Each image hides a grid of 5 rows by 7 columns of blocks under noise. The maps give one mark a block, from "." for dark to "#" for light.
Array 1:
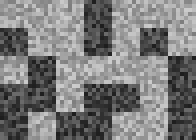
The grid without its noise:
###.###
.##.#.#
#.####.
..#..#.
.#..##.
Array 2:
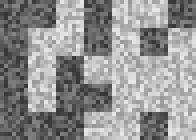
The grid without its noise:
..#.##.
.##.#.#
.#.####
.#..###
...##.#
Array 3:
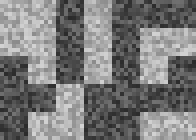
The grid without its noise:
##.#...
##.#.##
.#.#.#.
..#....
.##..##
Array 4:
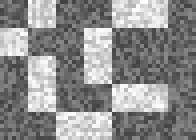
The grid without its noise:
.#..##.
#..#...
.#.#...
.#..##.
..##...
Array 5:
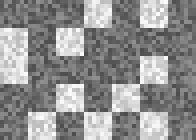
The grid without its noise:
...#.#.
#.#....
#....#.
..#.#..
.#.#.#.
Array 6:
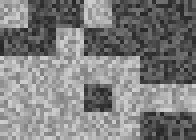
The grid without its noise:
#..#...
..#....
#####..
###.###
#####..
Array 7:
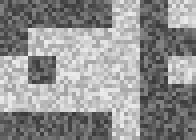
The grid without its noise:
....#.#
.####..
#.###.#
#####..
....#..
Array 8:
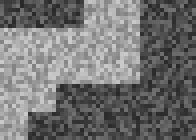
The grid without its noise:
...##..
#####..
#####..
##.....
#......
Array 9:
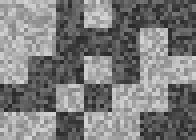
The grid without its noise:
##.#...
##...#.
#..#.##
..#.##.
##.##..
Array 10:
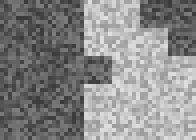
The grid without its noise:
...##..
...###.
....###
...####
...####
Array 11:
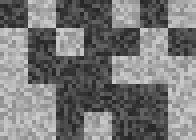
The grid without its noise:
.#..#.#
#.#..#.
#...###
##....#
##.#..#
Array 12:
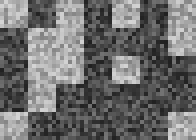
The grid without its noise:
#.#.#.#
.##...#
.##.#..
.#.....
#.....#
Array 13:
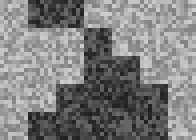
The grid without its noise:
#..####
###.###
###..##
##....#
#.....#
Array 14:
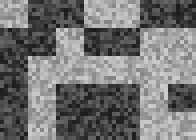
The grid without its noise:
#..##..
..#..##
.######
.#...#.
.#...##
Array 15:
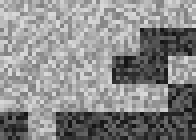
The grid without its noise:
#######
#####..
####..#
######.
.#.....
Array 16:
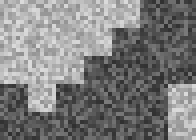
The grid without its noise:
#####..
####...
###....
.#....#
......#
